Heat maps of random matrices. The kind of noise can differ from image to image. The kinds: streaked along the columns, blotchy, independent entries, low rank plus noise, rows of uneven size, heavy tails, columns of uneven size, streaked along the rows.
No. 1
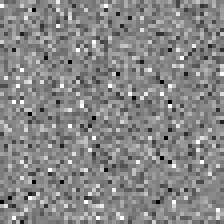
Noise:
heavy tails
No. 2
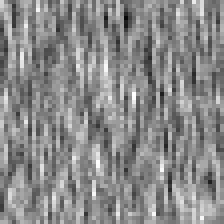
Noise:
streaked along the columns
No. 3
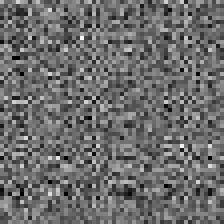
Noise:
low rank plus noise
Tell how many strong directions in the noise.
two
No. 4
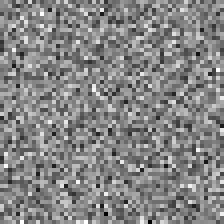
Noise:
independent entries
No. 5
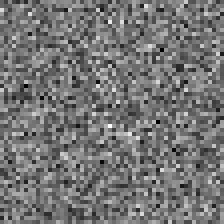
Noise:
independent entries
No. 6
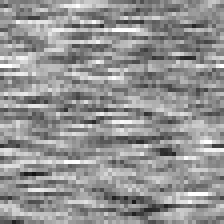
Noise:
streaked along the rows
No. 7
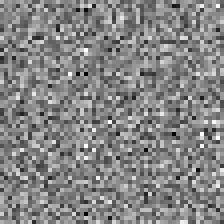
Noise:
low rank plus noise
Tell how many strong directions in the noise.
five to eight
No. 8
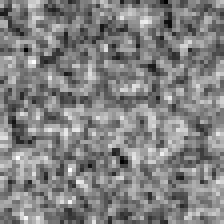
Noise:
blotchy
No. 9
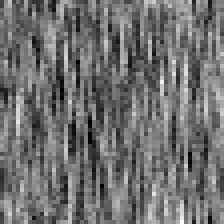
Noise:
streaked along the columns
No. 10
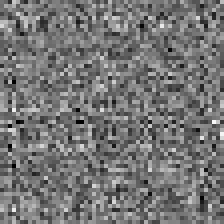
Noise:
low rank plus noise
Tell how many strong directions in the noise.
three or four
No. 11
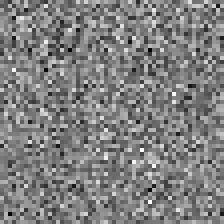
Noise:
low rank plus noise
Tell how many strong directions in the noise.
five to eight
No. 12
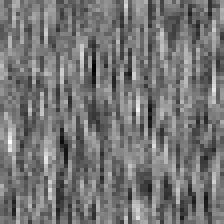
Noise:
streaked along the columns
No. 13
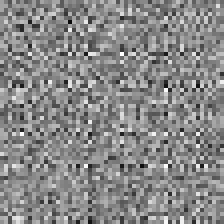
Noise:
low rank plus noise
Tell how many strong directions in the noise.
one
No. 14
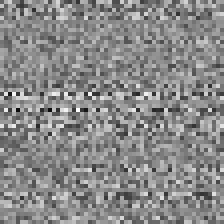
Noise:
rows of uneven size
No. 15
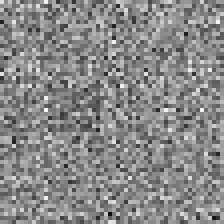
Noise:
low rank plus noise
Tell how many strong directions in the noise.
five to eight
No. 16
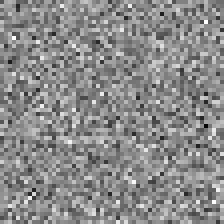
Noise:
independent entries
